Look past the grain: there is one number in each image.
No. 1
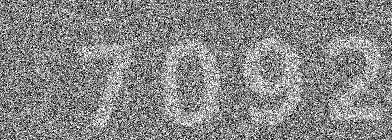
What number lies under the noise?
7092
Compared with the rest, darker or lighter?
lighter
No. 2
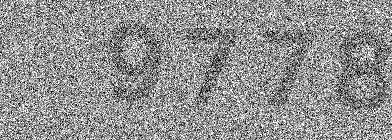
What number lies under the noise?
9778
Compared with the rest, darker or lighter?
darker
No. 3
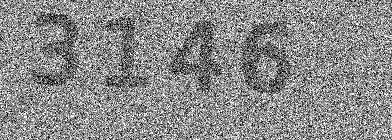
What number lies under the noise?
3146
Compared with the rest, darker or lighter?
darker
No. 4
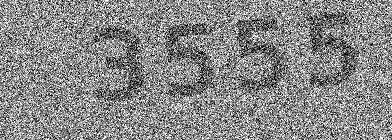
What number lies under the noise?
3555
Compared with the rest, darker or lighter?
darker
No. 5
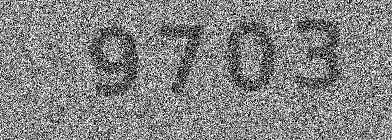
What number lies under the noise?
9703
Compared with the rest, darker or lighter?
darker
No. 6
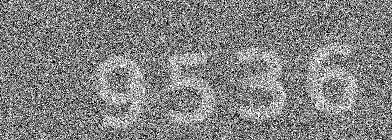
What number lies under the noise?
9536
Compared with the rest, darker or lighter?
lighter
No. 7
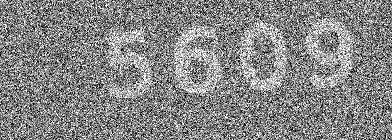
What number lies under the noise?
5609
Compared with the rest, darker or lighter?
lighter
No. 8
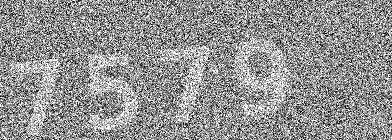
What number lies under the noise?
7579
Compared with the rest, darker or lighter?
lighter
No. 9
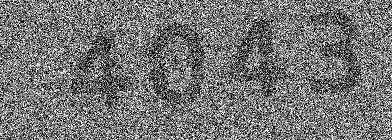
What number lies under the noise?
4043
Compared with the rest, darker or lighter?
darker
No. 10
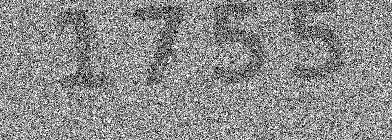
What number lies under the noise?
1755
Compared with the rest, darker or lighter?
darker
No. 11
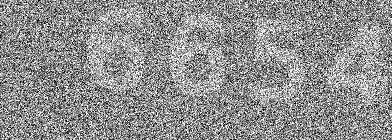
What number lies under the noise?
6654
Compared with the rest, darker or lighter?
lighter
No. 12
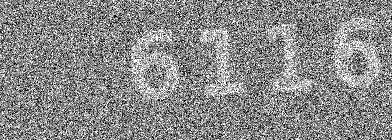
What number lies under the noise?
6116
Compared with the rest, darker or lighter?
lighter
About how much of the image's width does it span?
two thirds
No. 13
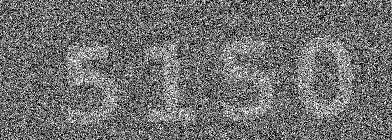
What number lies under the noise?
5150
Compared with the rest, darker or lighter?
lighter
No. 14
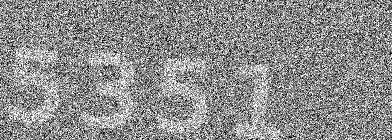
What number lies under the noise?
5351
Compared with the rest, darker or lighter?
lighter
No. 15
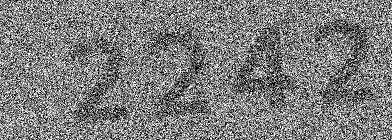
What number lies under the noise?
2242
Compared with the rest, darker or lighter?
darker
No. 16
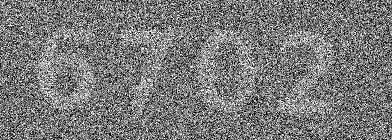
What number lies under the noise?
6702
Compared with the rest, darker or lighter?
lighter
